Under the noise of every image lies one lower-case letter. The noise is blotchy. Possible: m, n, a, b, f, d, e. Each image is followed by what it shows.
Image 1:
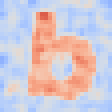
b
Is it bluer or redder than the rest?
redder
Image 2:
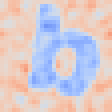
b
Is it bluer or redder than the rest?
bluer
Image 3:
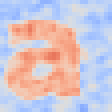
a
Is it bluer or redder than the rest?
redder
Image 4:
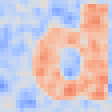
d
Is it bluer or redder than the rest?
redder
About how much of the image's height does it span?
nearly all
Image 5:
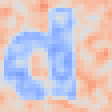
d
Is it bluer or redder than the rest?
bluer
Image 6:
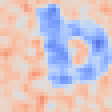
b
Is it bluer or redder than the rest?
bluer
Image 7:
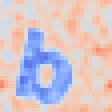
b
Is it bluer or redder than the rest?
bluer
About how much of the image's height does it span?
two thirds
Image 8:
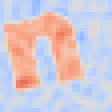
n
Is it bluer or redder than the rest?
redder
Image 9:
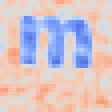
m
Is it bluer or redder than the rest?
bluer
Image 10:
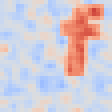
f
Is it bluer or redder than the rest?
redder
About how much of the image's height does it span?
two thirds
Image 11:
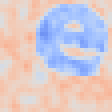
e
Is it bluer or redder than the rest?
bluer
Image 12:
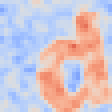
d
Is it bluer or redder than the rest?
redder
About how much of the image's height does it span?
nearly all
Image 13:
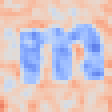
m
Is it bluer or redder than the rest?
bluer
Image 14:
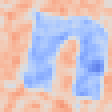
n
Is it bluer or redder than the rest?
bluer
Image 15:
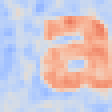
a
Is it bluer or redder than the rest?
redder
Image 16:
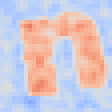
n
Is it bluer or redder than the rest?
redder
